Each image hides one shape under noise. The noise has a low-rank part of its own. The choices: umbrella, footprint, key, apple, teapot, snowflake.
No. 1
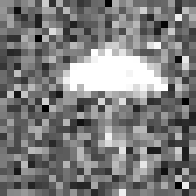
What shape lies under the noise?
umbrella
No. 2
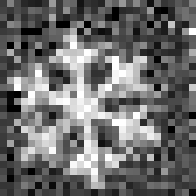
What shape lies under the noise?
snowflake
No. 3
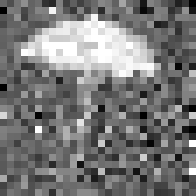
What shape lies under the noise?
umbrella
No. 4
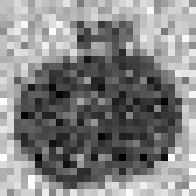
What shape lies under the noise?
apple
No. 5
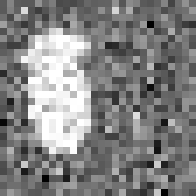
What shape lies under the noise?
footprint
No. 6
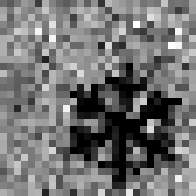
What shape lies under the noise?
snowflake
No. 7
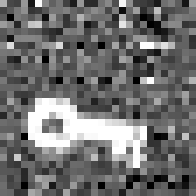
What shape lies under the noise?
key
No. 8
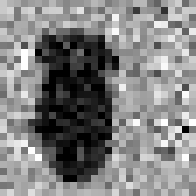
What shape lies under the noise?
footprint
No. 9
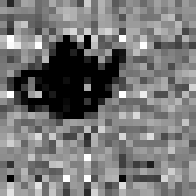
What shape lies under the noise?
teapot
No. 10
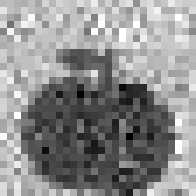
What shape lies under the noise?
apple
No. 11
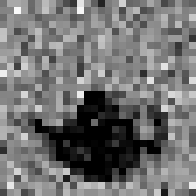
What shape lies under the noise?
teapot
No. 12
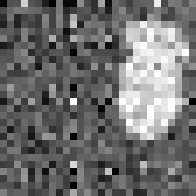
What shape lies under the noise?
footprint
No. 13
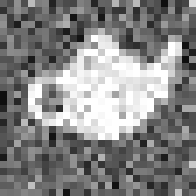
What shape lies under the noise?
teapot
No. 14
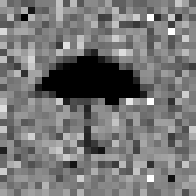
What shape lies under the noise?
umbrella
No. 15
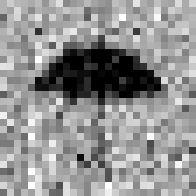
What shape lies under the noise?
umbrella
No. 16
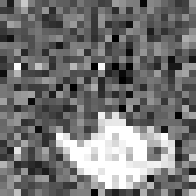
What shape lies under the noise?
teapot
